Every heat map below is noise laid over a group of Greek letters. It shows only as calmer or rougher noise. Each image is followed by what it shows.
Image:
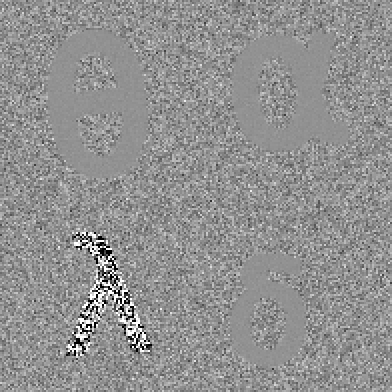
top left: calm theta; top right: calm alpha; bottom left: rough lambda; bottom right: calm delta
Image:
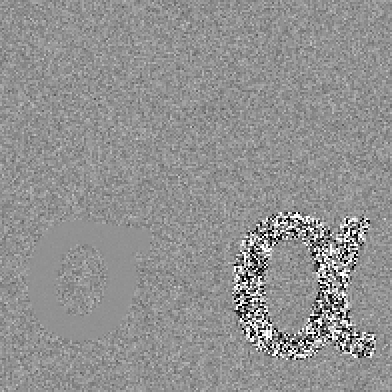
bottom left: calm sigma; bottom right: rough alpha
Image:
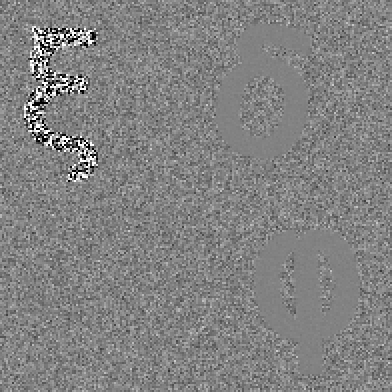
top left: rough xi; top right: calm delta; bottom right: calm phi
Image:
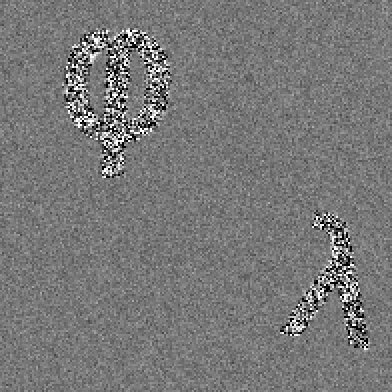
top left: rough phi; bottom right: rough lambda
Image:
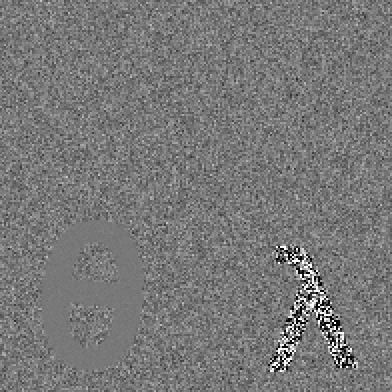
bottom left: calm theta; bottom right: rough lambda
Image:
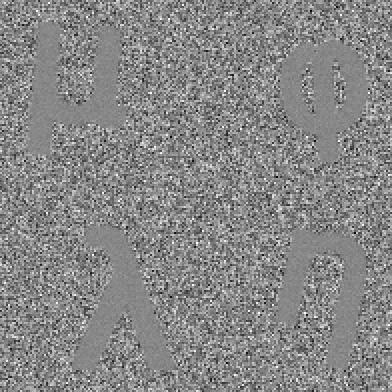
top left: calm mu; top right: calm phi; bottom left: calm lambda; bottom right: calm eta
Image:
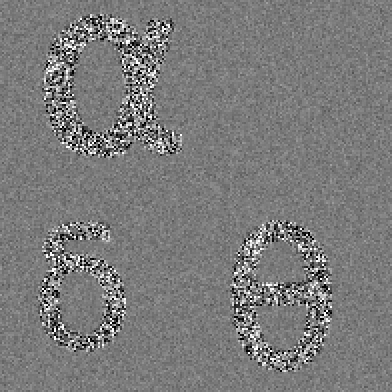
top left: rough alpha; bottom left: rough delta; bottom right: rough theta
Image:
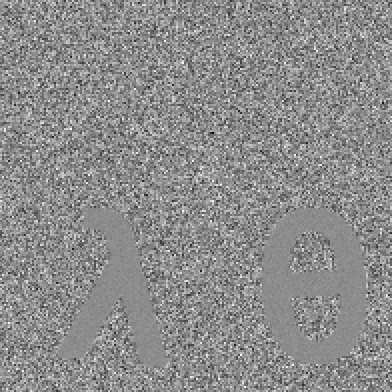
bottom left: calm lambda; bottom right: calm theta
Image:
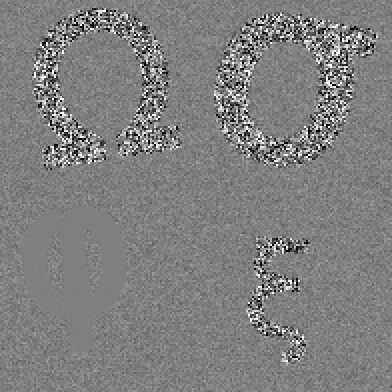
top left: rough omega; top right: rough sigma; bottom left: calm phi; bottom right: rough xi
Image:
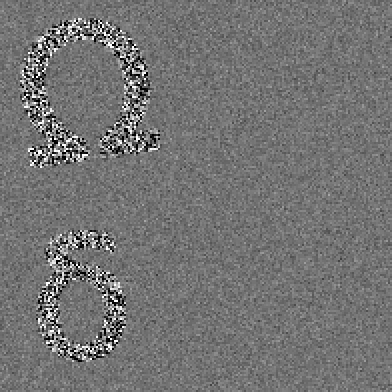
top left: rough omega; bottom left: rough delta
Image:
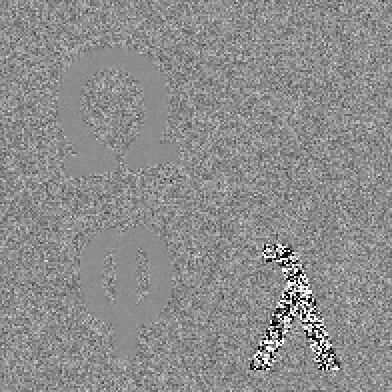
top left: calm omega; bottom left: calm phi; bottom right: rough lambda
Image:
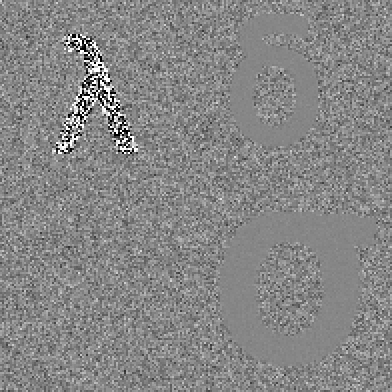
top left: rough lambda; top right: calm delta; bottom right: calm sigma
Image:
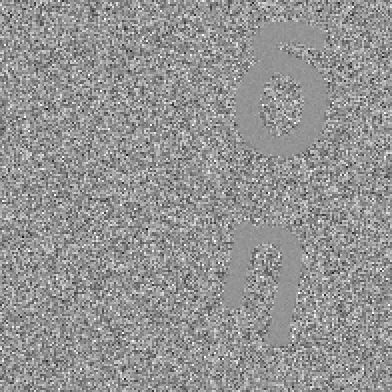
top right: calm delta; bottom right: calm eta
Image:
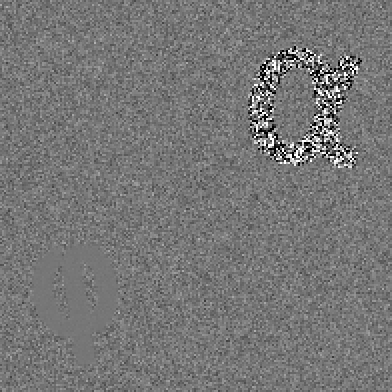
top right: rough alpha; bottom left: calm phi
